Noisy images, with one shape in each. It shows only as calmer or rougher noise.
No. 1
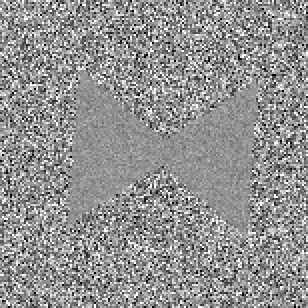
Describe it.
calm bow tie
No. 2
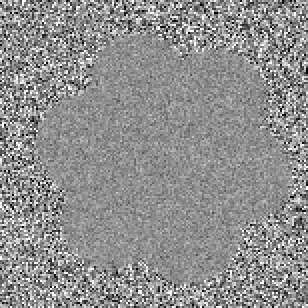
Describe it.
calm flower
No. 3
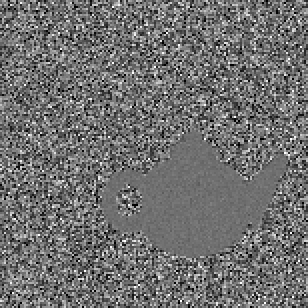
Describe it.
calm teapot
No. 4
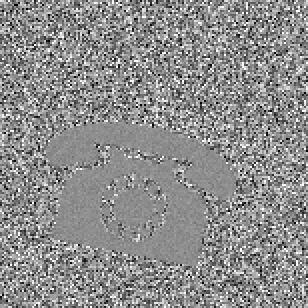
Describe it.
calm telephone
